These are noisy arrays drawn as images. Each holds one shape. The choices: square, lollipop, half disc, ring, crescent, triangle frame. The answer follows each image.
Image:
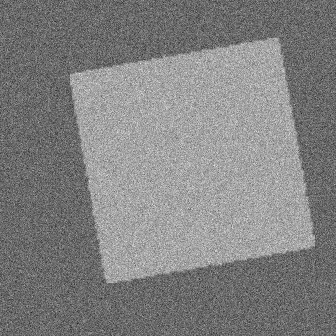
square
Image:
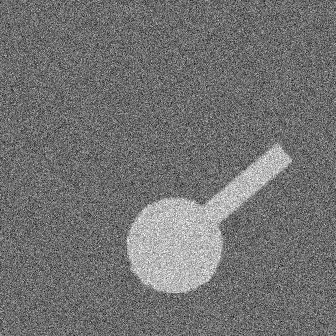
lollipop
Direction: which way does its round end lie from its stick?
down and left
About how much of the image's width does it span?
half
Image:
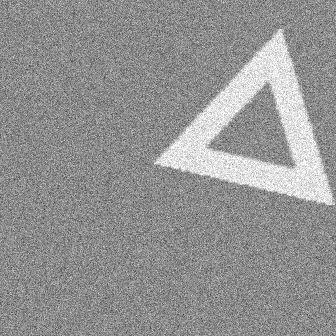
triangle frame
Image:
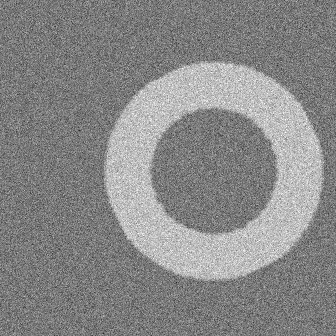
ring
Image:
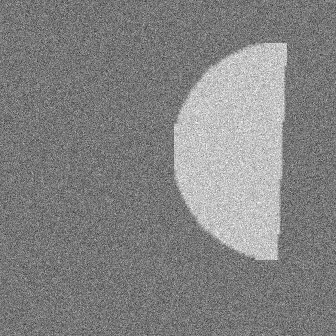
half disc
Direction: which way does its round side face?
left
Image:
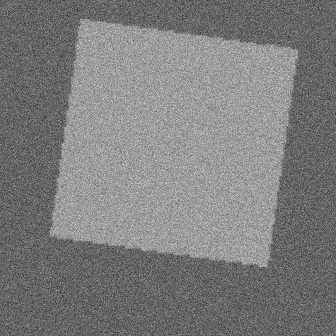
square
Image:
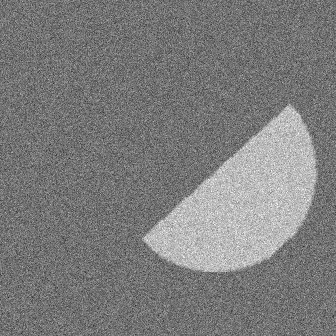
half disc
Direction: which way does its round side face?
down and right
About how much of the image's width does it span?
half
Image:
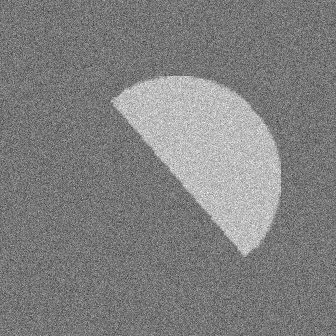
half disc
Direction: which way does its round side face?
up and right
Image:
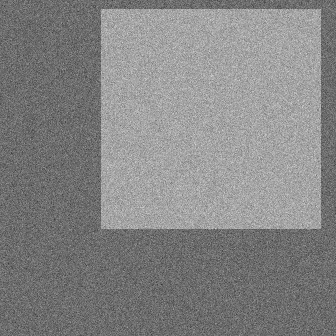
square
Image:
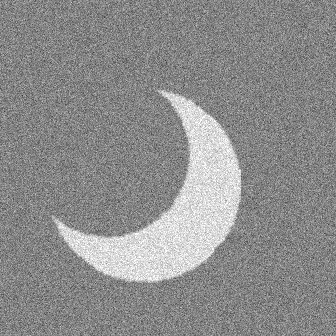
crescent
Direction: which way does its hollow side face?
up and left
